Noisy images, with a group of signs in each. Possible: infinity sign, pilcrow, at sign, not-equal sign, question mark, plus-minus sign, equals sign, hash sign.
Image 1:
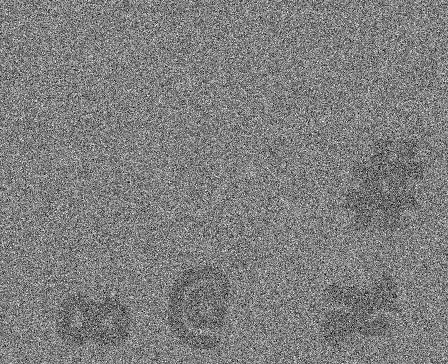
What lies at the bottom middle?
at sign
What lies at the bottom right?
not-equal sign
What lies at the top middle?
nothing
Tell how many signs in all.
4
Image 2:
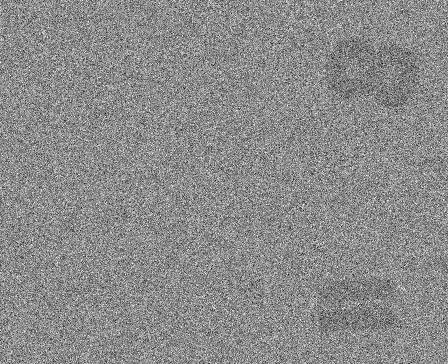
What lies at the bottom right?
equals sign
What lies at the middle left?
nothing
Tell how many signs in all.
2
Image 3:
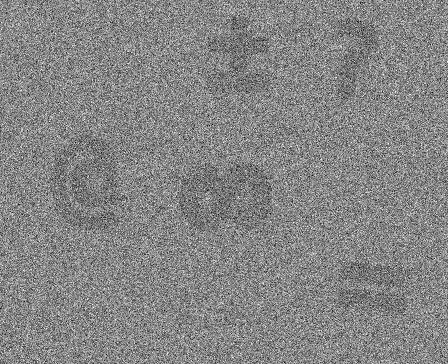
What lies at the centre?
infinity sign
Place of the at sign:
middle left
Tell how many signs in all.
5
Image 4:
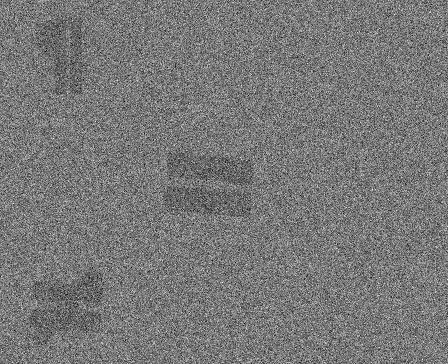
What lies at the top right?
nothing
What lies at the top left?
pilcrow
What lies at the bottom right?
nothing
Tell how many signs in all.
3
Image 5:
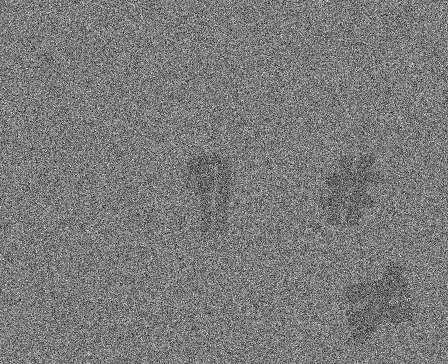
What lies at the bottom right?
not-equal sign
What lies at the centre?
pilcrow
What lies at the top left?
nothing
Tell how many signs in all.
3
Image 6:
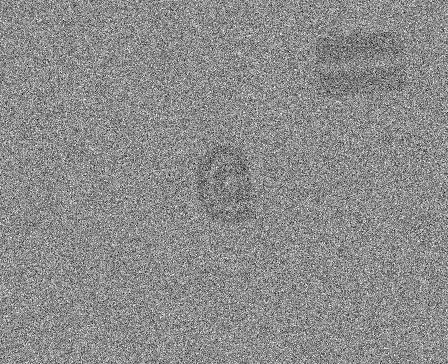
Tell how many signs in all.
2
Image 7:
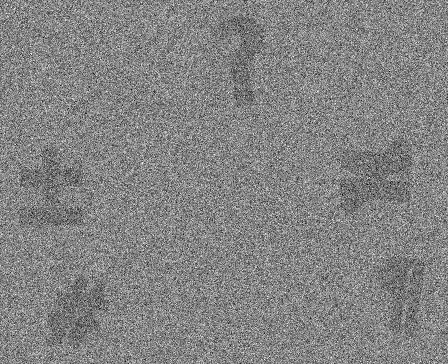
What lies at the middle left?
plus-minus sign
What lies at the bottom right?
pilcrow
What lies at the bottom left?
hash sign
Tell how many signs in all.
5
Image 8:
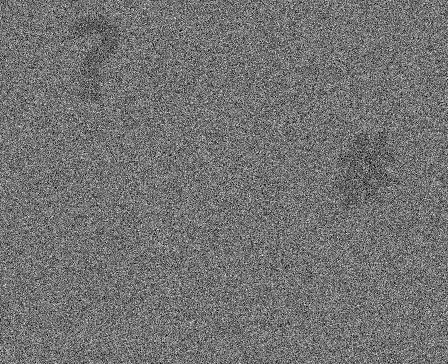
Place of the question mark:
top left
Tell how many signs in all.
2
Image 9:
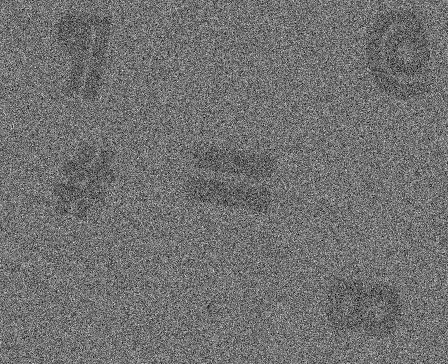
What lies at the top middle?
nothing
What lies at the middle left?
hash sign
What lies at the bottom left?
nothing
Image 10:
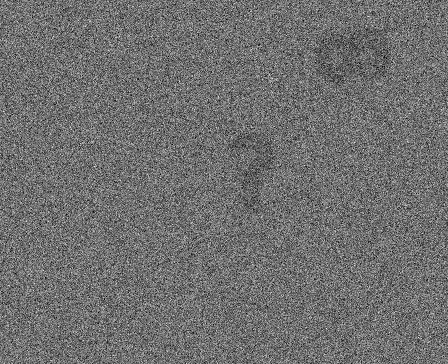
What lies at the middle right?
nothing
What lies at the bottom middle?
nothing
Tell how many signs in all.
2
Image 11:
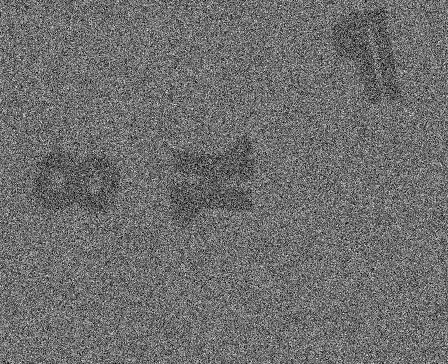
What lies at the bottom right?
nothing
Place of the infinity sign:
middle left
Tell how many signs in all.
3
